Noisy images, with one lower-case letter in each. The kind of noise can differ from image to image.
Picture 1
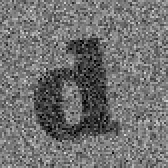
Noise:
independent entries
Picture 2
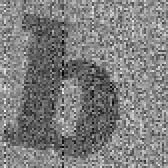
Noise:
columns of uneven size
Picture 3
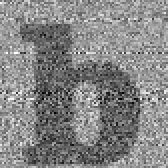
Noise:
rows of uneven size
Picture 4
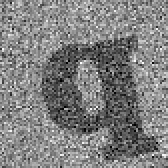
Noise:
low rank plus noise
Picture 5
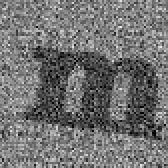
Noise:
low rank plus noise
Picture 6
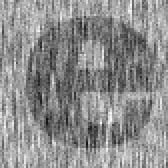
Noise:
streaked along the columns
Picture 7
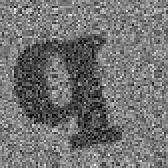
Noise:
low rank plus noise
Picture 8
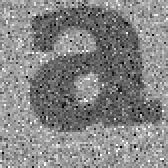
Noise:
heavy tails
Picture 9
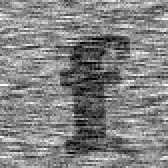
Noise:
streaked along the rows
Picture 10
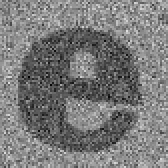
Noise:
low rank plus noise
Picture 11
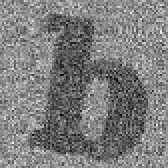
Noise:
low rank plus noise
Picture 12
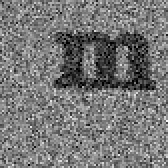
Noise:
independent entries
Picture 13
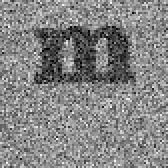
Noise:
independent entries
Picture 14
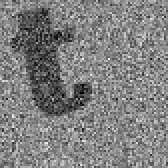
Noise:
low rank plus noise
